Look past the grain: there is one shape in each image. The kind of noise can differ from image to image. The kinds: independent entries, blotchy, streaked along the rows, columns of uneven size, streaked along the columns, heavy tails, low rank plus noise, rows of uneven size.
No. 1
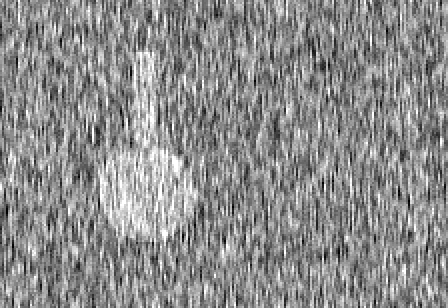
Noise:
streaked along the columns
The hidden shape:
lollipop
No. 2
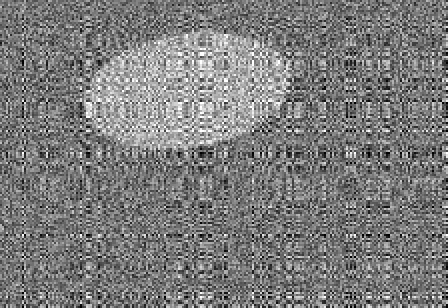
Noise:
low rank plus noise
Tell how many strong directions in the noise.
one
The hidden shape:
ellipse
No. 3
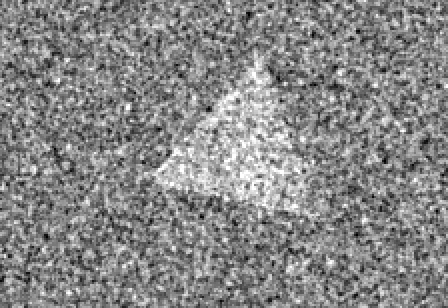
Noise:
blotchy
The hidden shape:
triangle
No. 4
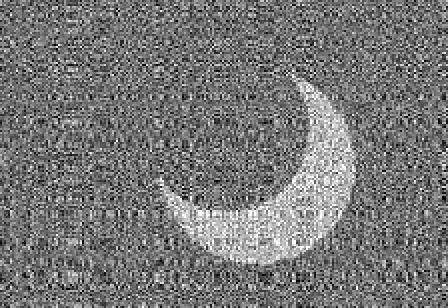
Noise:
low rank plus noise
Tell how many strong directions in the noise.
three or four
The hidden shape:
crescent
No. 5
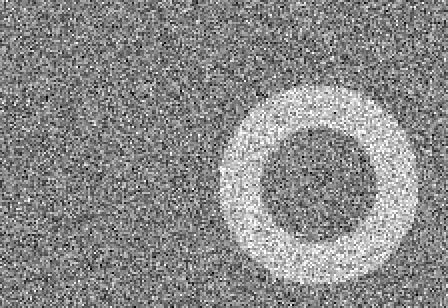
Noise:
independent entries
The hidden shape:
ring
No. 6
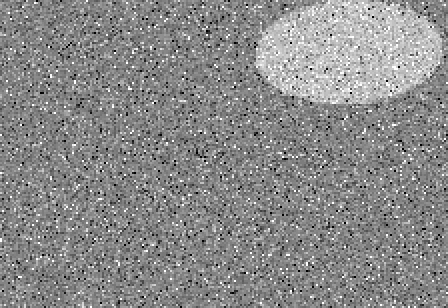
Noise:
heavy tails
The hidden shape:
ellipse
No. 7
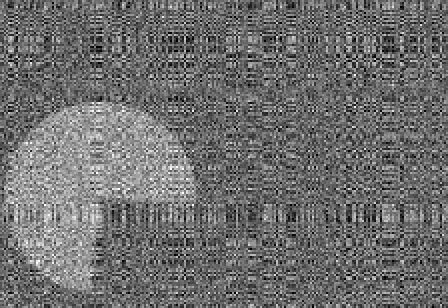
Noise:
low rank plus noise
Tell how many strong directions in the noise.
one
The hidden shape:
disc with a wedge cut out
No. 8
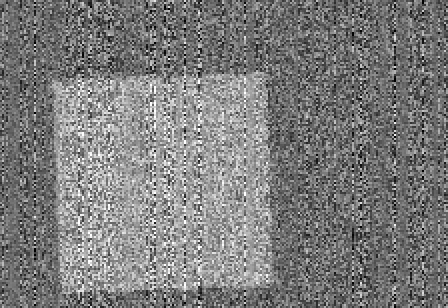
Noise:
columns of uneven size
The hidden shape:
square
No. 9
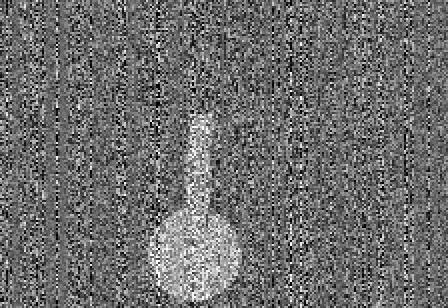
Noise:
columns of uneven size
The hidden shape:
lollipop
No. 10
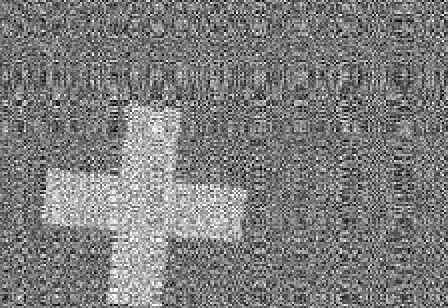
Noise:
low rank plus noise
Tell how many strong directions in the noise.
two
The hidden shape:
cross
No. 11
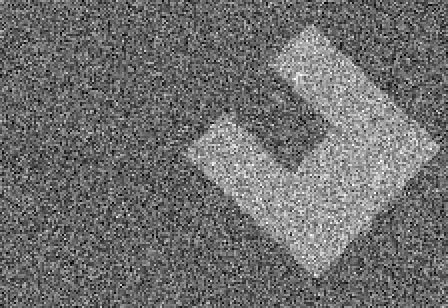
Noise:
independent entries
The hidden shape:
square with a notch
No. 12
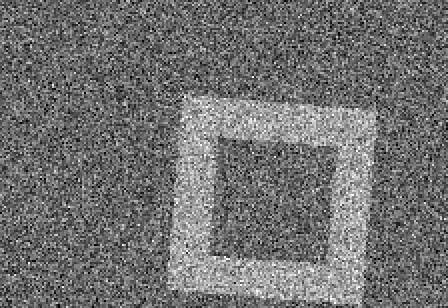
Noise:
independent entries
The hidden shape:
square frame
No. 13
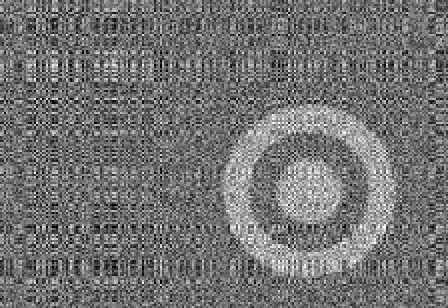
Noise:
low rank plus noise
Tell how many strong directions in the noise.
one
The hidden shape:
bullseye
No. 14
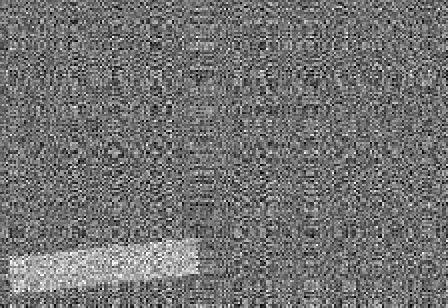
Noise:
low rank plus noise
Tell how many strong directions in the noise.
two
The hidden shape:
bar
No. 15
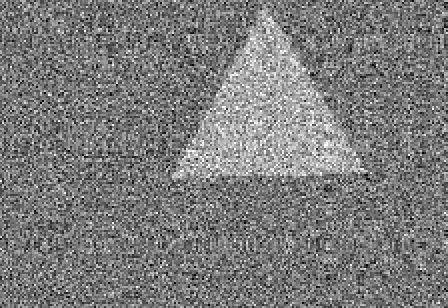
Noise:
low rank plus noise
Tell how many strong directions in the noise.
five to eight
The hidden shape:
triangle
